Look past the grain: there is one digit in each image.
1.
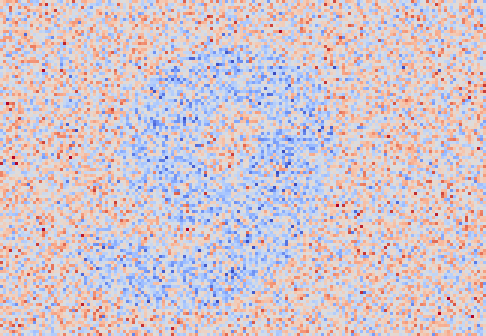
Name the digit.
9
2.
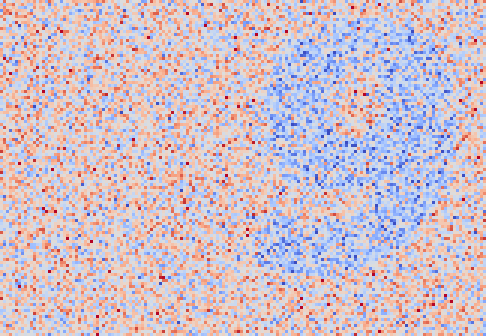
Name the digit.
9
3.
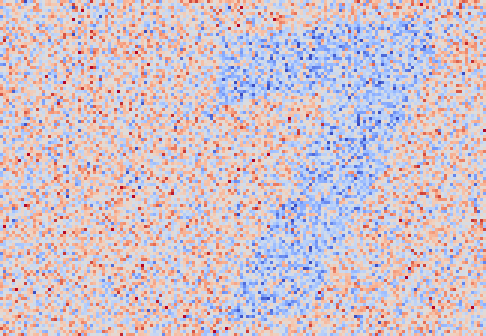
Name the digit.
7
